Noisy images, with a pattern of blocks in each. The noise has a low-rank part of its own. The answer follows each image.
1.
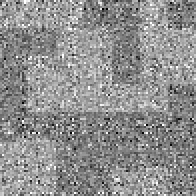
no symmetry
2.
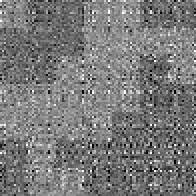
mirrored about the diagonal from the top left
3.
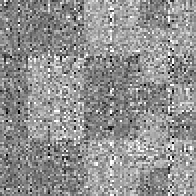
top and bottom mirror each other
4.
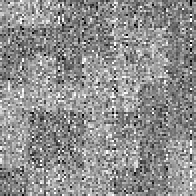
mirrored about the diagonal from the bottom left
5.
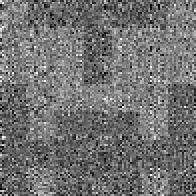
left and right mirror each other
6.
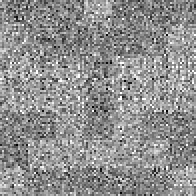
left and right mirror each other
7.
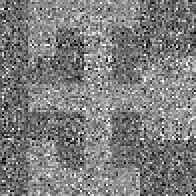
top and bottom mirror each other
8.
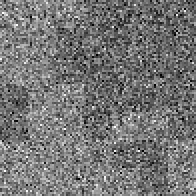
no symmetry
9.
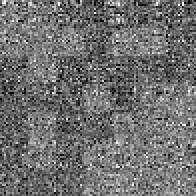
mirrored about the diagonal from the top left
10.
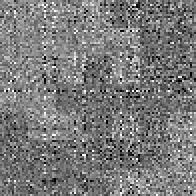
mirrored about the diagonal from the top left
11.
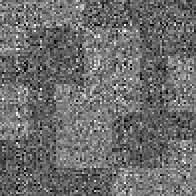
the same after a half turn
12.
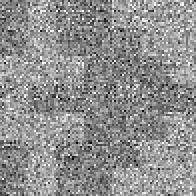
top and bottom mirror each other
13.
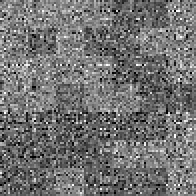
no symmetry
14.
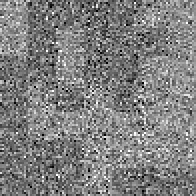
no symmetry
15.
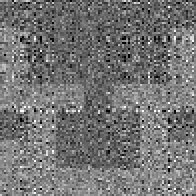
left and right mirror each other
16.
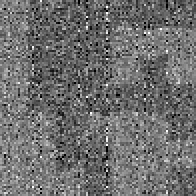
no symmetry
